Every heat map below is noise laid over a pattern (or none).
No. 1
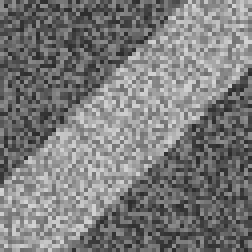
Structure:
a diagonal band
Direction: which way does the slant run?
bottom left to top right
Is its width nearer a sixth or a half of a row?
a half
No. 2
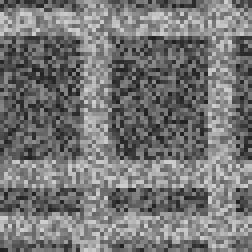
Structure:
bands of rows crossing bands of columns
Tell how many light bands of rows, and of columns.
3 and 2
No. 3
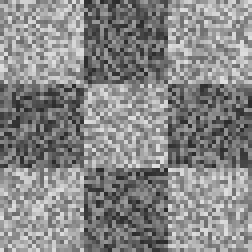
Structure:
a checkerboard
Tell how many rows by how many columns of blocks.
3 by 3
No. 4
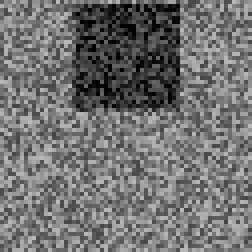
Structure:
one block
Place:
top middle
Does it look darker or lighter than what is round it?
darker
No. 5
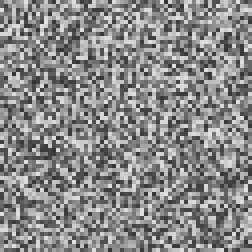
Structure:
only noise
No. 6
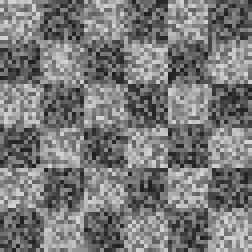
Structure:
a checkerboard
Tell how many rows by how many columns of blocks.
6 by 6
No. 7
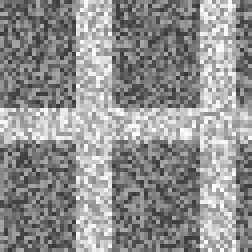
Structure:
bands of rows crossing bands of columns
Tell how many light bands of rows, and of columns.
1 and 2
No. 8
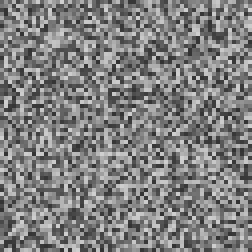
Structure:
only noise
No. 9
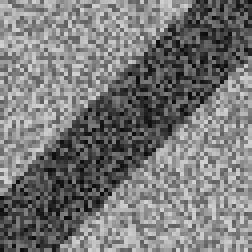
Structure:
a diagonal band
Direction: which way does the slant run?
bottom left to top right
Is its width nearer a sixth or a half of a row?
a half
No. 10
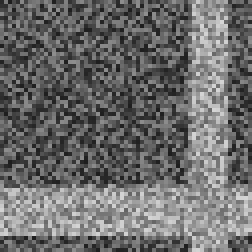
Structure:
bands of rows crossing bands of columns
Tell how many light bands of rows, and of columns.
1 and 1
